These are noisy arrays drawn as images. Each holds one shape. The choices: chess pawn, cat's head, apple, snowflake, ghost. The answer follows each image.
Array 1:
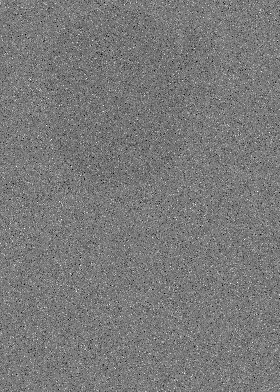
apple
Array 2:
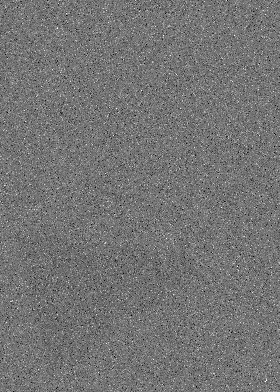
chess pawn
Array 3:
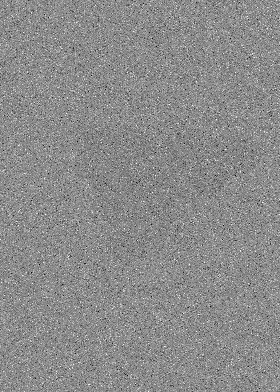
chess pawn
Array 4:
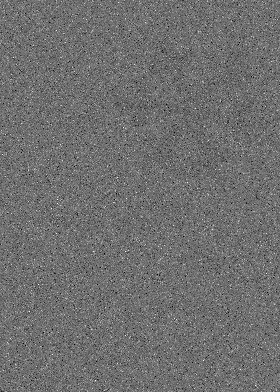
snowflake
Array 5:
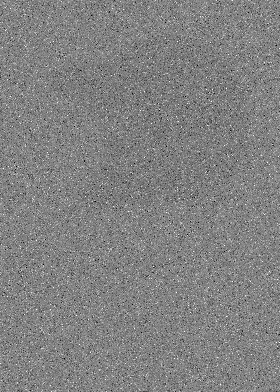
cat's head
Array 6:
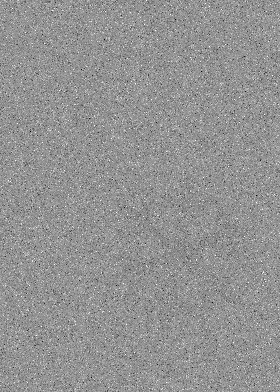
snowflake
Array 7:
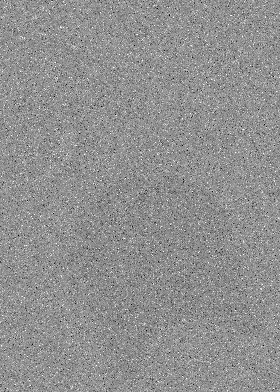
cat's head
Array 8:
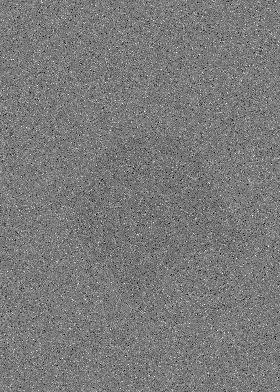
cat's head
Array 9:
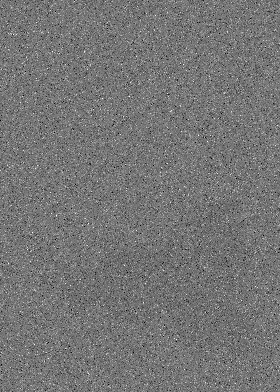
chess pawn
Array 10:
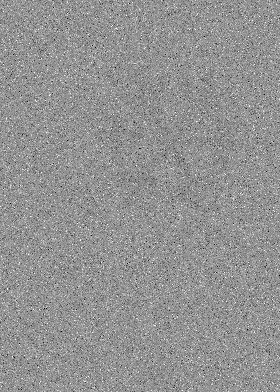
snowflake
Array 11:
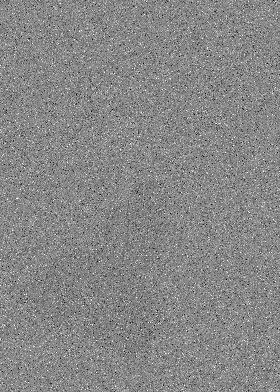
chess pawn
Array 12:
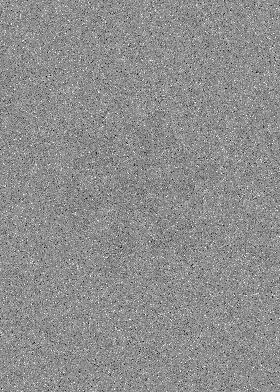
snowflake
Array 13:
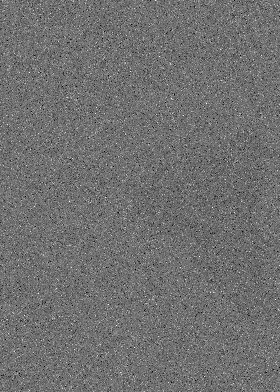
chess pawn
